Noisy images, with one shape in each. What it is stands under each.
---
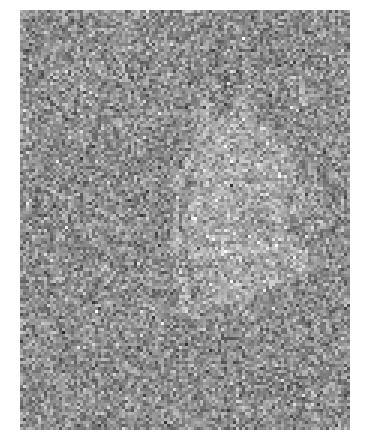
chess knight
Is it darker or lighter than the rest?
lighter
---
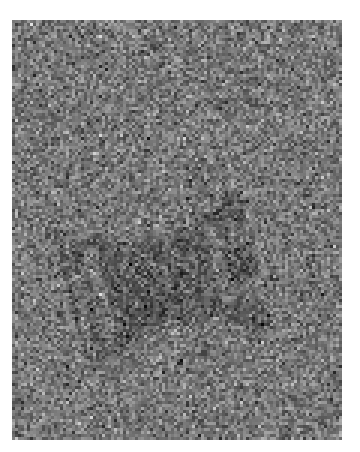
chess rook
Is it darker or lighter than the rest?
darker
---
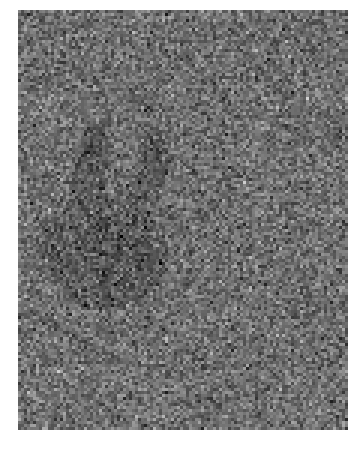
rabbit's head
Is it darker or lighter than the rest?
darker
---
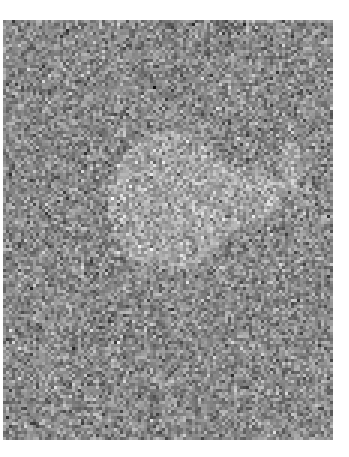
pear
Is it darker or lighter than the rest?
lighter
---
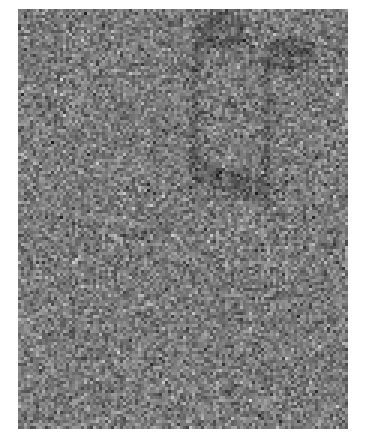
pair of musical notes
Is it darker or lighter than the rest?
darker
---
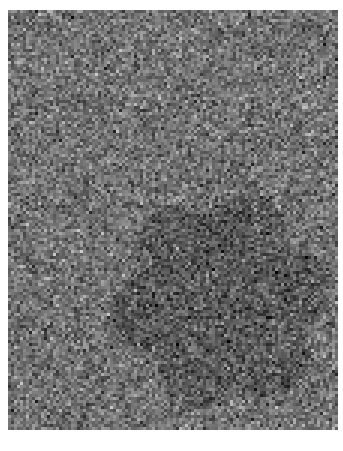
flower
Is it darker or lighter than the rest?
darker
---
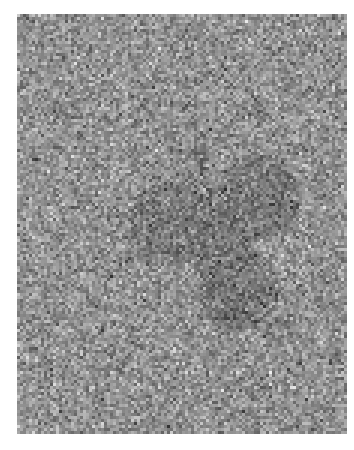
club
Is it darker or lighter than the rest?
darker
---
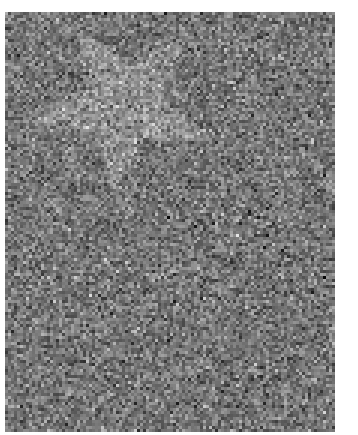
star
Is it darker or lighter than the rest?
lighter
